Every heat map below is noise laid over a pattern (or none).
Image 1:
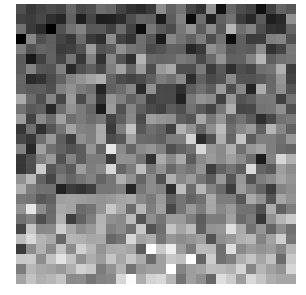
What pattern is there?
a smooth slope
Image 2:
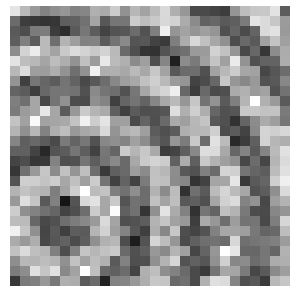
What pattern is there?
rings round one point
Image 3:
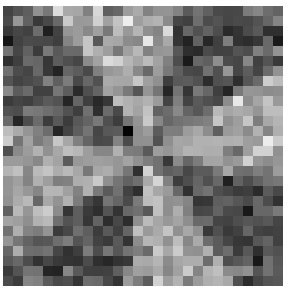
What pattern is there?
spokes from one point
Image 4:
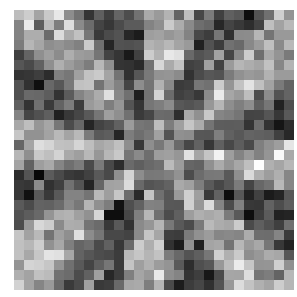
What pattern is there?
spokes from one point
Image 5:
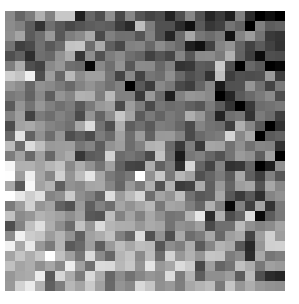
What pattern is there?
a smooth slope
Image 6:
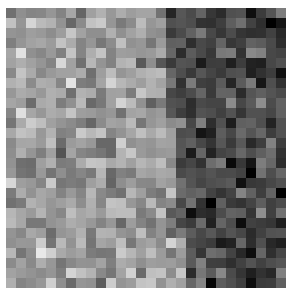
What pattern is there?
a sharp edge
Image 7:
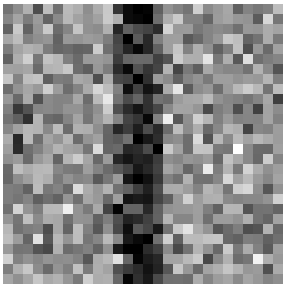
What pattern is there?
one vertical stripe
